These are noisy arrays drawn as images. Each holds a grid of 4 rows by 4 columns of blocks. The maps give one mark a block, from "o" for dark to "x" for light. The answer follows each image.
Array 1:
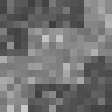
o o o x
o x x x
x x x o
x o o o
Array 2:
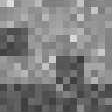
x x x x
o x x x
x x o x
o o o o
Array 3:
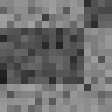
x x x o
o o o x
o o o x
x x x x
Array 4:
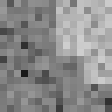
o o x x
o o x x
o o o x
o o o o
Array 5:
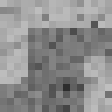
x x x x
x o o o
x o o x
o o o x
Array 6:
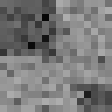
o o x x
o o x x
x x x x
x x x o
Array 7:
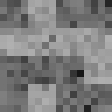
o x o o
x x x x
o o o x
o x o o
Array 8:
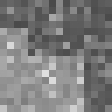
o o o o
x o o o
x x x o
x x x o
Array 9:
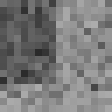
o o x x
o o x x
o o x x
x x x x
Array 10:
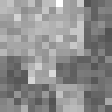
x x x o
x x x o
o x o o
o o x o
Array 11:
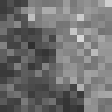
o x x x
o o x x
o o x x
o o o x
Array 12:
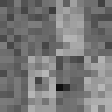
o o x o
o o x o
o x o x
o x o x
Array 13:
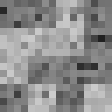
o o x o
x x x o
x o o o
o x o x
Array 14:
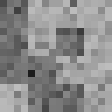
o x x x
o x o x
o o x x
x o o x
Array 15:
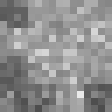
o x x x
x x x x
o x x x
o o x o
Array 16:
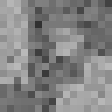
x o o o
x o x o
x o o x
o o x x
